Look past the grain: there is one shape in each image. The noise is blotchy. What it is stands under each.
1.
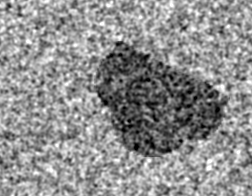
cloud
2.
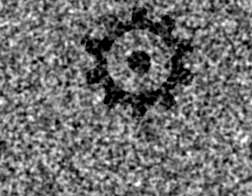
gear
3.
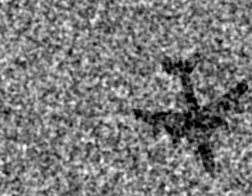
airplane
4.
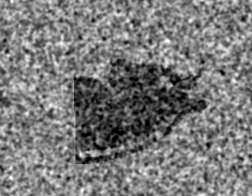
chess knight
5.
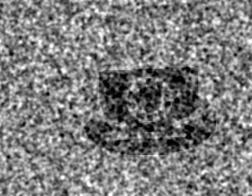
telephone
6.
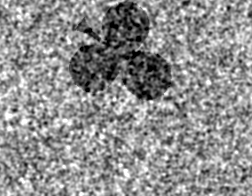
club
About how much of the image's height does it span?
half
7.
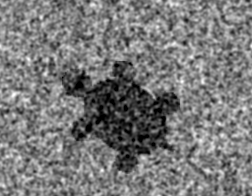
turtle
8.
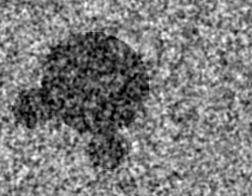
bear's head
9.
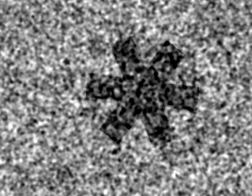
asterisk
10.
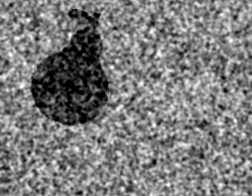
pear
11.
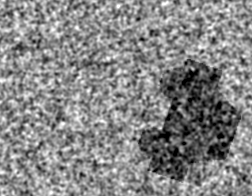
car
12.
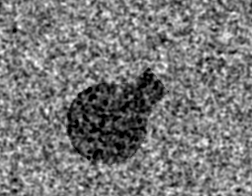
light bulb
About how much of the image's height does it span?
half
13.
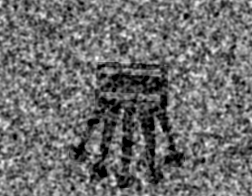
chess queen
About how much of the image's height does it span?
two thirds
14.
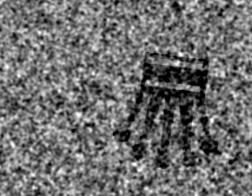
chess queen
